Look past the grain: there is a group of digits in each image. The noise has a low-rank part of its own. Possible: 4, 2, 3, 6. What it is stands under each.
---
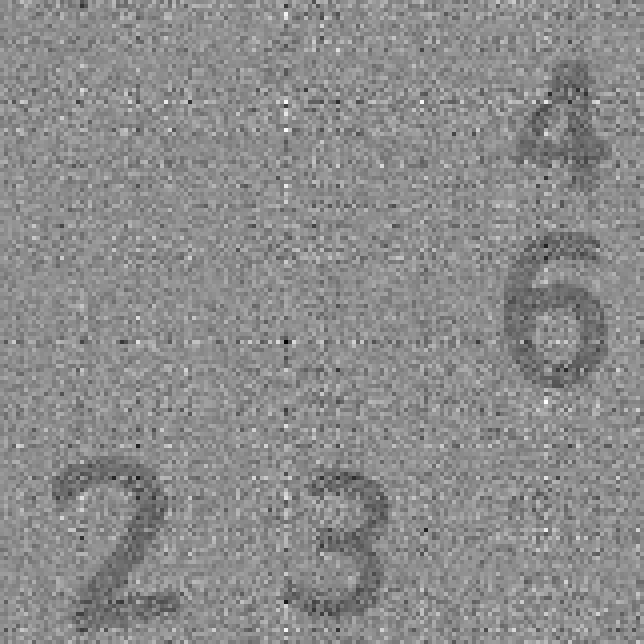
top right: dark 4; middle right: dark 6; bottom left: dark 2; bottom middle: dark 3
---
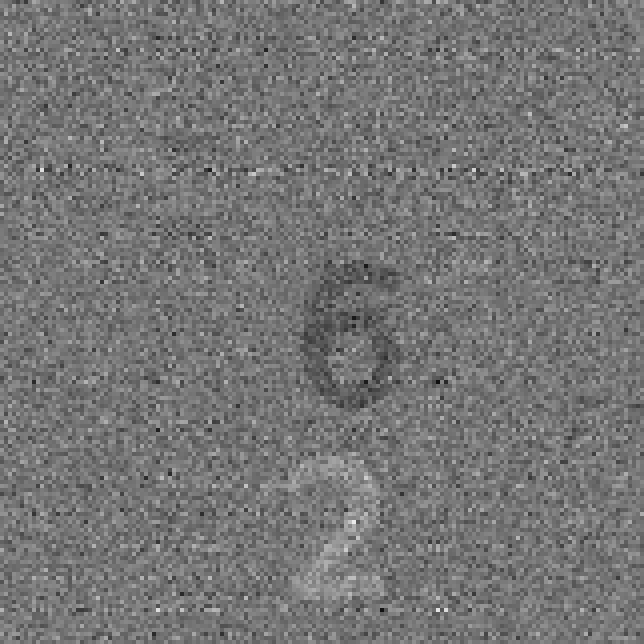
centre: dark 6; bottom middle: light 2
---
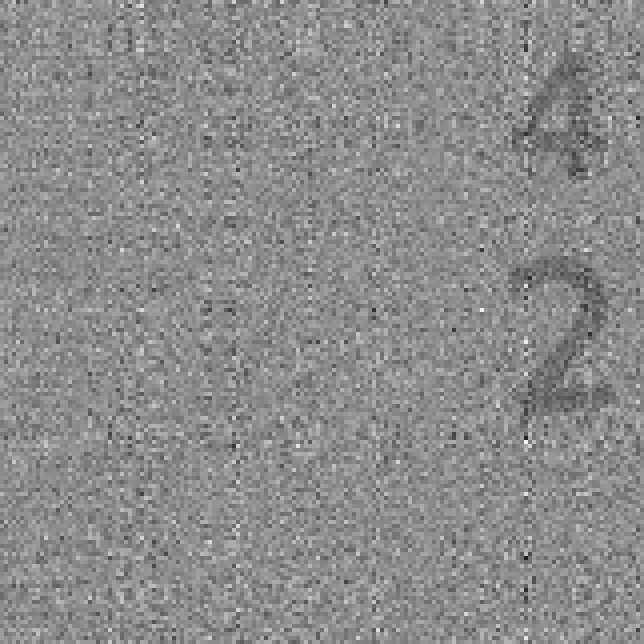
top right: dark 4; middle right: dark 2
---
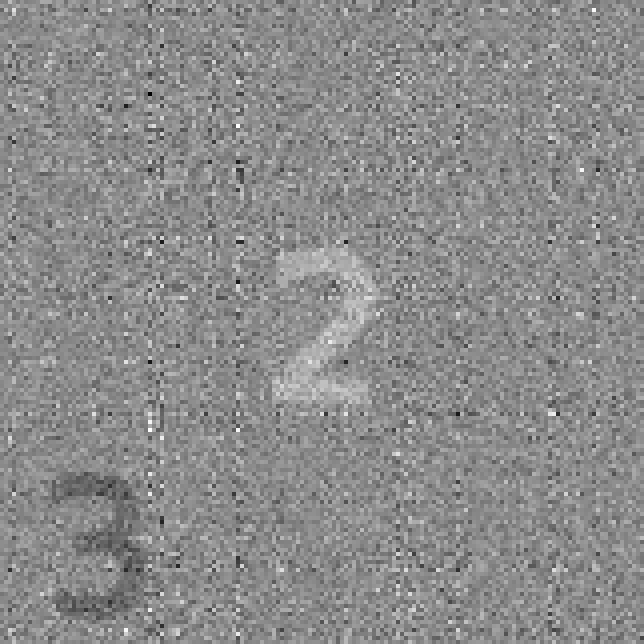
centre: light 2; bottom left: dark 3
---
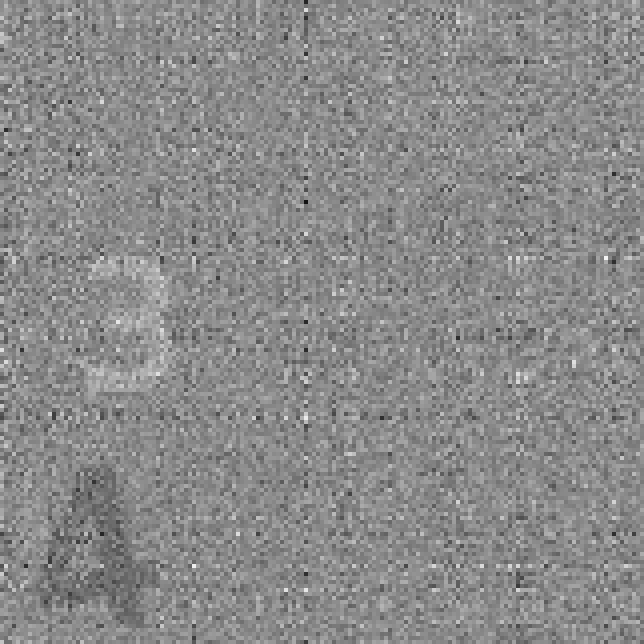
middle left: light 3; bottom left: dark 4
